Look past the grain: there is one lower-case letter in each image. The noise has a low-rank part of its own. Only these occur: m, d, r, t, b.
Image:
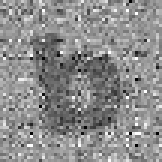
b
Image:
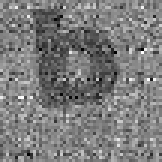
b
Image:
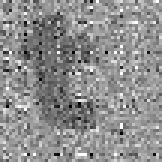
t
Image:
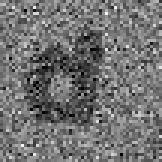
d
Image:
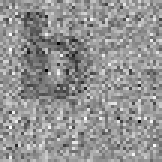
b
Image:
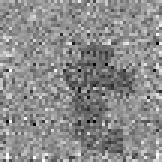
t
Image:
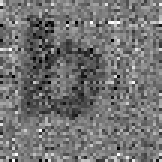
b
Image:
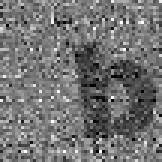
b
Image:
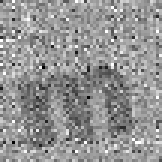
m
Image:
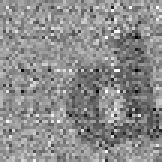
d
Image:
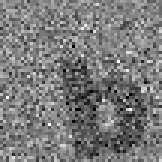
b
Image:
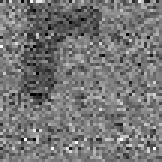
r
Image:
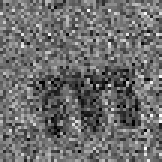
m
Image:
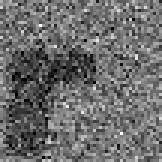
r
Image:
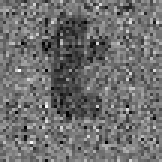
t
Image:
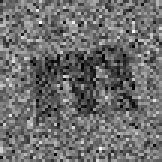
m
